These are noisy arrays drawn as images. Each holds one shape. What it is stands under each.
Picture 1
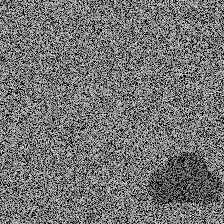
dark cloud, bottom right
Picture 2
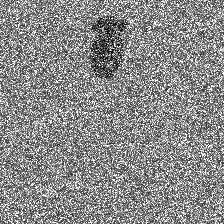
dark footprint, top middle
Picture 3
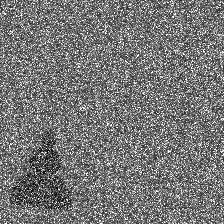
dark chess pawn, bottom left
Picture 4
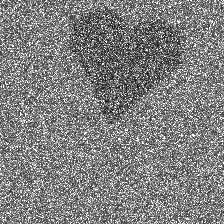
dark heart
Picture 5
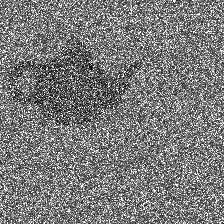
dark teapot
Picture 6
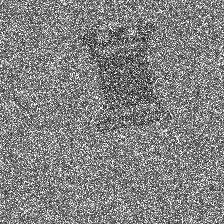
dark chess rook
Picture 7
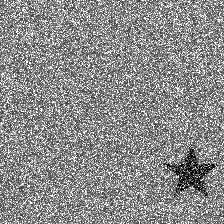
dark star, bottom right
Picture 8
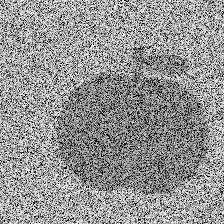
dark apple
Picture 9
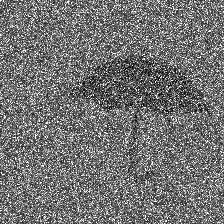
dark umbrella
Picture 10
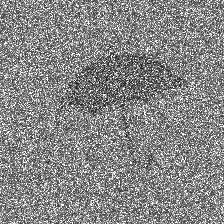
dark umbrella
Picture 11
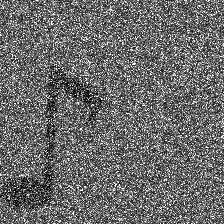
dark musical note
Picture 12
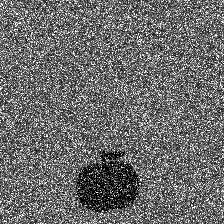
dark apple, bottom middle
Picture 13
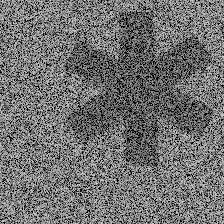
dark asterisk
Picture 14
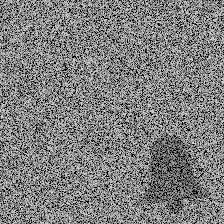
dark bell, bottom right
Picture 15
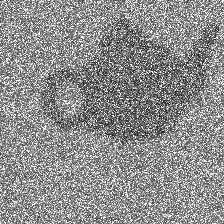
dark teapot
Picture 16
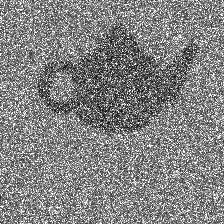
dark teapot
